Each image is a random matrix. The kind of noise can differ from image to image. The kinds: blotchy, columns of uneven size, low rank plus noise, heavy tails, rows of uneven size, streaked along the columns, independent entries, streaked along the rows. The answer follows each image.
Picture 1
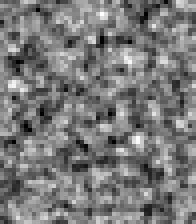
blotchy
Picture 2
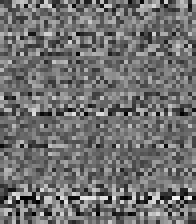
rows of uneven size
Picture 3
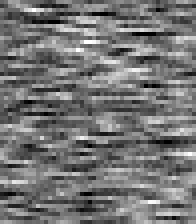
streaked along the rows
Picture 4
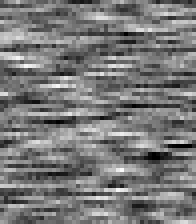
streaked along the rows
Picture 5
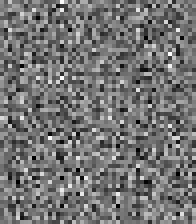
low rank plus noise
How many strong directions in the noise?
five to eight
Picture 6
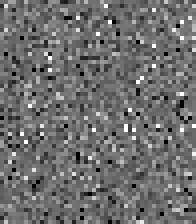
heavy tails
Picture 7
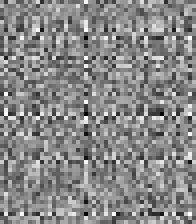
low rank plus noise
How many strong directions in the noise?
one
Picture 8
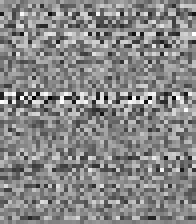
rows of uneven size
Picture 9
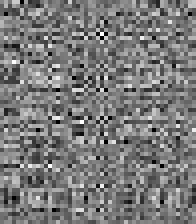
low rank plus noise
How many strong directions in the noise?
two
